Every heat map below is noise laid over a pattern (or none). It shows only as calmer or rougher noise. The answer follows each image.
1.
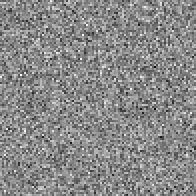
only noise
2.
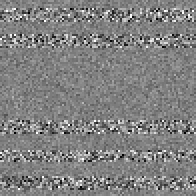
bands of rows
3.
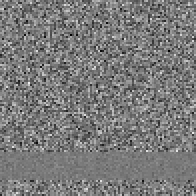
one band of rows
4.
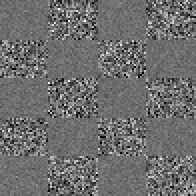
a checkerboard
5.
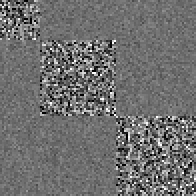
blocks along the diagonal
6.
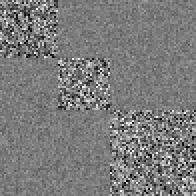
blocks along the diagonal
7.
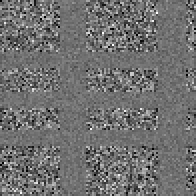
bands of rows crossing bands of columns
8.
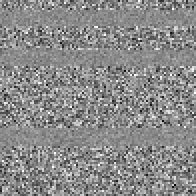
bands of rows
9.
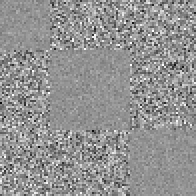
blocks along the diagonal
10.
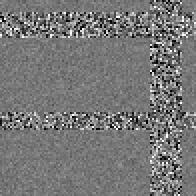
bands of rows crossing bands of columns
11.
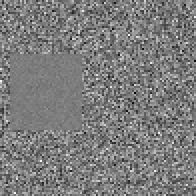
one block
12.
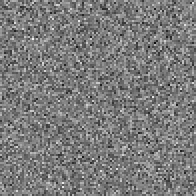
only noise
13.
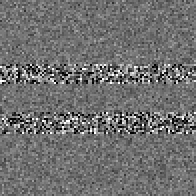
bands of rows
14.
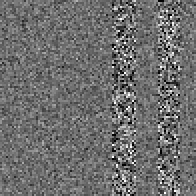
bands of columns
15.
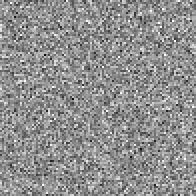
only noise
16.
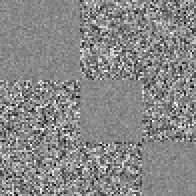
blocks along the diagonal
